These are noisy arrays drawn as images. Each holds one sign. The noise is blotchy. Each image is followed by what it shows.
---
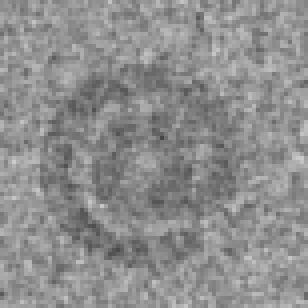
at sign
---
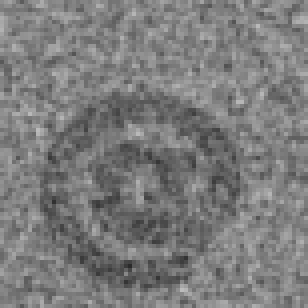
at sign
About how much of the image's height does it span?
two thirds
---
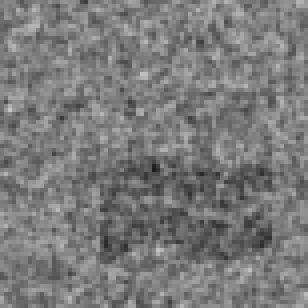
approximately sign
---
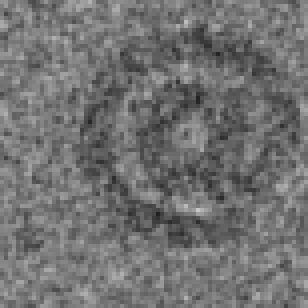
at sign
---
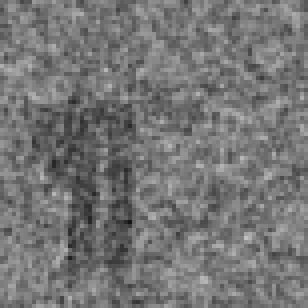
pilcrow
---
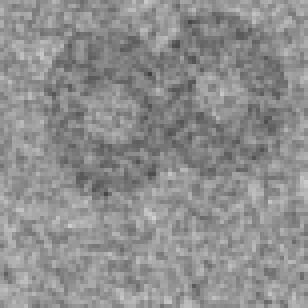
infinity sign
